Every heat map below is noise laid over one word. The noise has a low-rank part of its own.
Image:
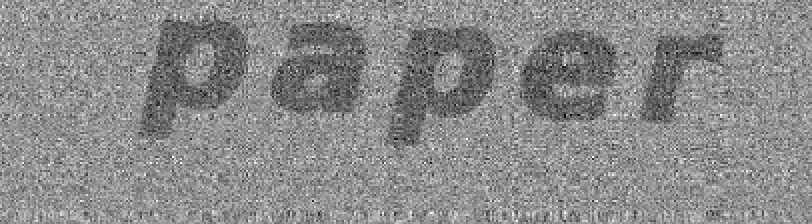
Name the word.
paper
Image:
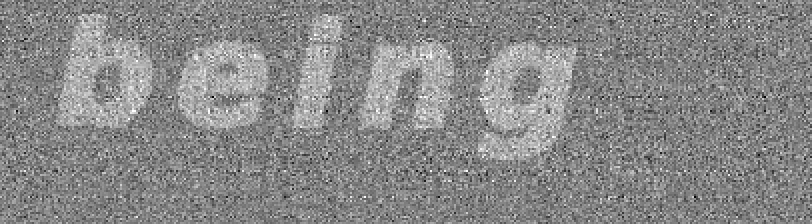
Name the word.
being
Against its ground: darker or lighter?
lighter
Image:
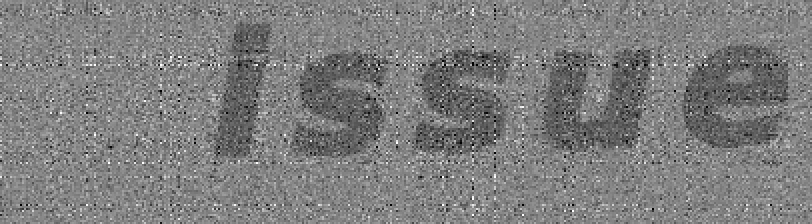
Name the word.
issue
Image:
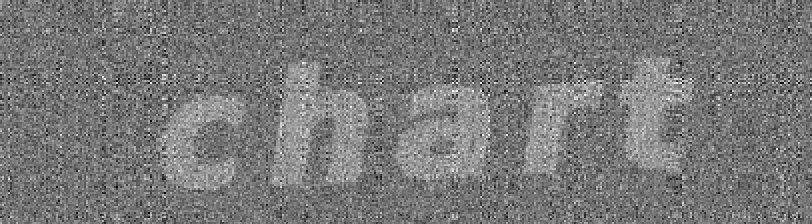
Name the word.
chart
